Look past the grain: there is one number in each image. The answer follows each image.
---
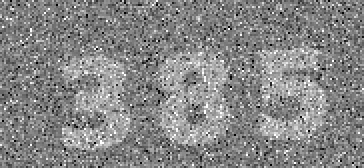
385
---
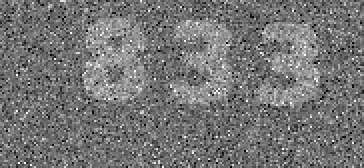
833
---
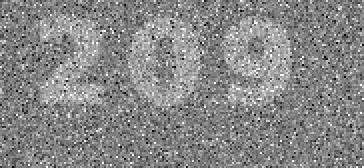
209
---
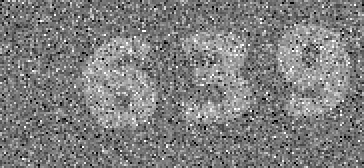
639
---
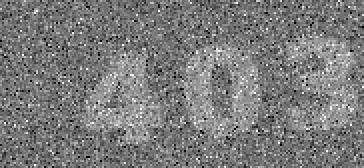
403
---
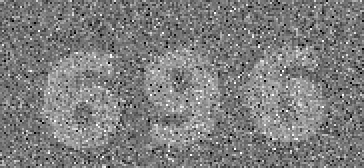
696
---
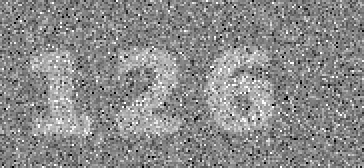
126
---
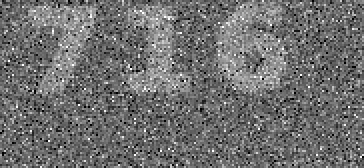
716
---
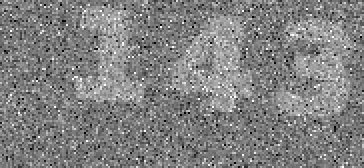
143
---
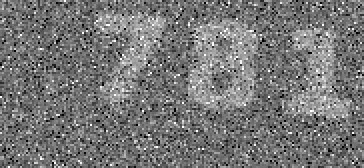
781
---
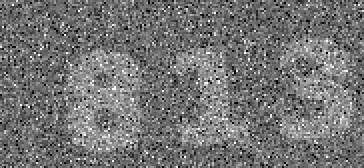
813
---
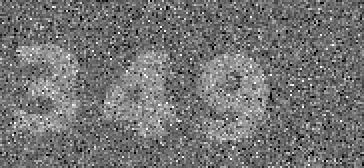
349
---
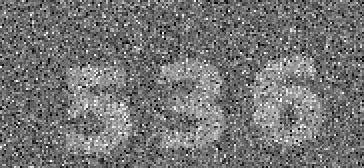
536
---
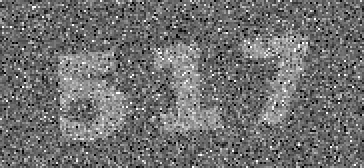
517
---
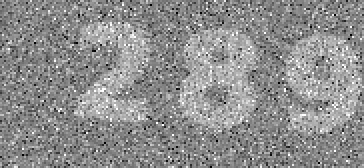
289
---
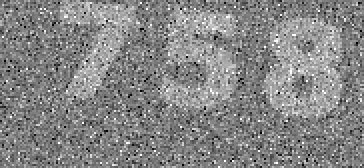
758
